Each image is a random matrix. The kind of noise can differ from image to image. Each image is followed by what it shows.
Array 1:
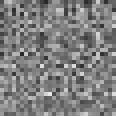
low rank plus noise
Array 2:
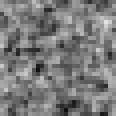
blotchy
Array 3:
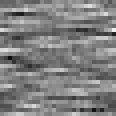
streaked along the rows
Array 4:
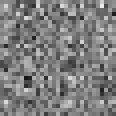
low rank plus noise
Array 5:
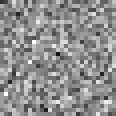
independent entries
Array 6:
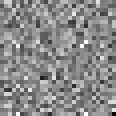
low rank plus noise
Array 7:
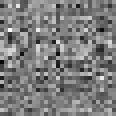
low rank plus noise
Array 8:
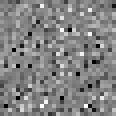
heavy tails
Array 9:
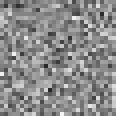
independent entries
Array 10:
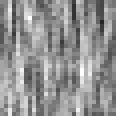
streaked along the columns
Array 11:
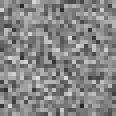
independent entries
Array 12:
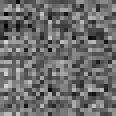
low rank plus noise
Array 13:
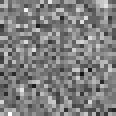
independent entries
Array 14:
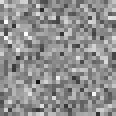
independent entries
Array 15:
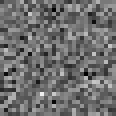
low rank plus noise
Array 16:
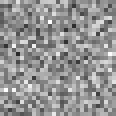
independent entries
